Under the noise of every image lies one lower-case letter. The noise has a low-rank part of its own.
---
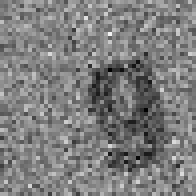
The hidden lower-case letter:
g
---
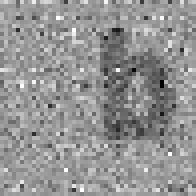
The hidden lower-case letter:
b
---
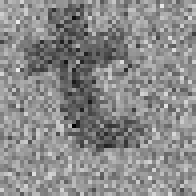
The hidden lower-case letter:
t
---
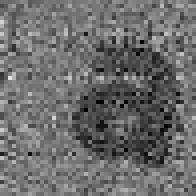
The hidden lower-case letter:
a
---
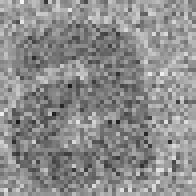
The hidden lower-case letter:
a
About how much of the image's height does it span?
nearly all
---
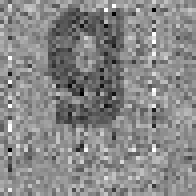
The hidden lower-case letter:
g
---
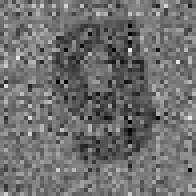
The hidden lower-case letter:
g
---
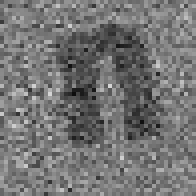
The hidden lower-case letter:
n
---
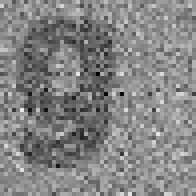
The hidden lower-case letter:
g
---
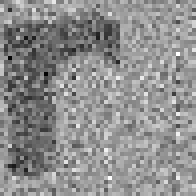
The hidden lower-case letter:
r
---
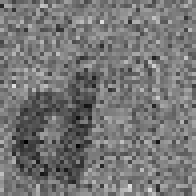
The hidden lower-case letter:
d
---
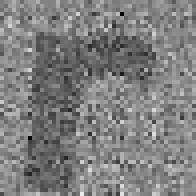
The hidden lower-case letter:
r
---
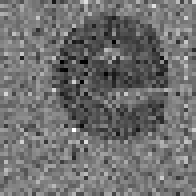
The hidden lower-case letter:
e
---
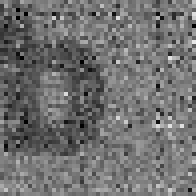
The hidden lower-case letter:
b
